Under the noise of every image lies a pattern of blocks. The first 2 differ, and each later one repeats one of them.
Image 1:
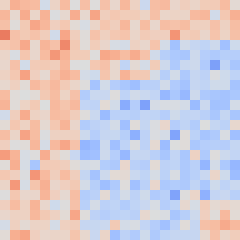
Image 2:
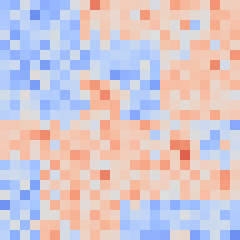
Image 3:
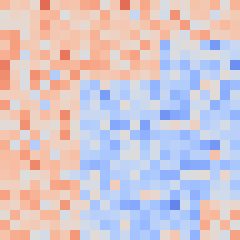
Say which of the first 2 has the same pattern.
1
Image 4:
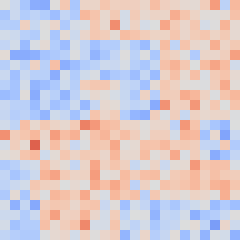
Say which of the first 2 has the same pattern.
2
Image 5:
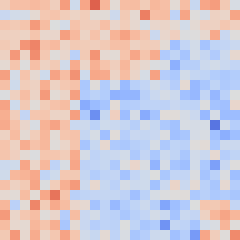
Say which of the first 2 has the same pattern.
1
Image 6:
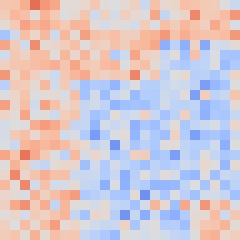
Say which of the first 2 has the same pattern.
1
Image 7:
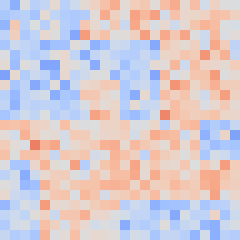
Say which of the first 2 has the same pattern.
2
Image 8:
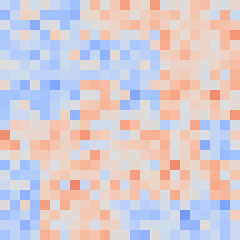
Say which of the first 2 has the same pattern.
2
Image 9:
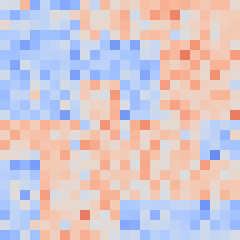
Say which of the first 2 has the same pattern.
2
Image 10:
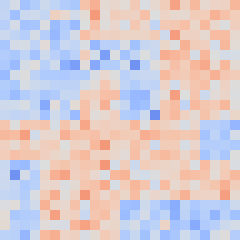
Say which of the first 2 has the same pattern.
2
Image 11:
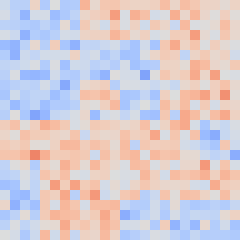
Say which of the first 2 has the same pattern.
2
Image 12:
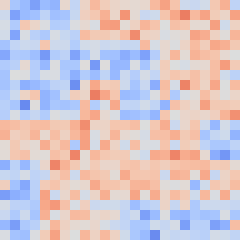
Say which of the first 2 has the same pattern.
2
